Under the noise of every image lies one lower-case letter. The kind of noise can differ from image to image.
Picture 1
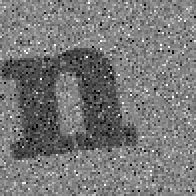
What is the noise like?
heavy tails
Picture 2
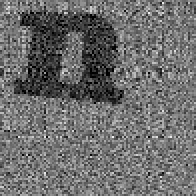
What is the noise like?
low rank plus noise
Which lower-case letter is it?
n
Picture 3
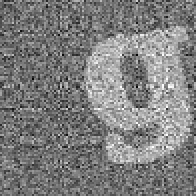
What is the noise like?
low rank plus noise
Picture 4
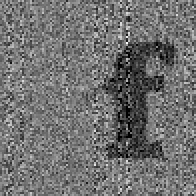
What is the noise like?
columns of uneven size
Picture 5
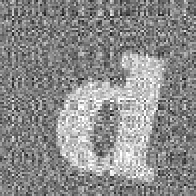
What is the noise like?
low rank plus noise
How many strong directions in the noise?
one
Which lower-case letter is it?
d
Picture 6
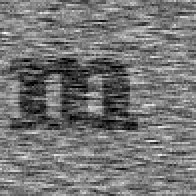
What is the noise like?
streaked along the rows
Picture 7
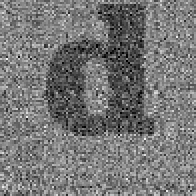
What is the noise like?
low rank plus noise
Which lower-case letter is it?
d
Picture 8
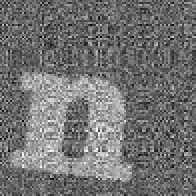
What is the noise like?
low rank plus noise
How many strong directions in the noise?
two
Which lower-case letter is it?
n
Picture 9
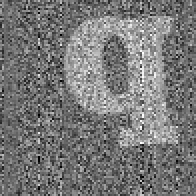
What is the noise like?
columns of uneven size
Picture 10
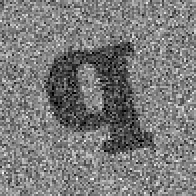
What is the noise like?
independent entries
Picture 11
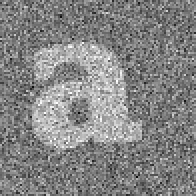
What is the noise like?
independent entries
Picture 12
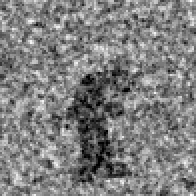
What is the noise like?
blotchy
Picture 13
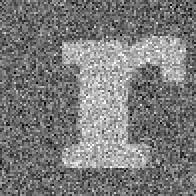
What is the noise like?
independent entries
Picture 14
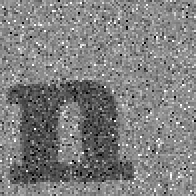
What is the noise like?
heavy tails
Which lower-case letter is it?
n
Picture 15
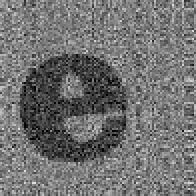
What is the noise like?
low rank plus noise
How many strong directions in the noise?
one
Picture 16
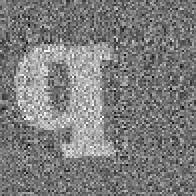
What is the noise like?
low rank plus noise
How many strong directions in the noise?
five to eight
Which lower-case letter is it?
q
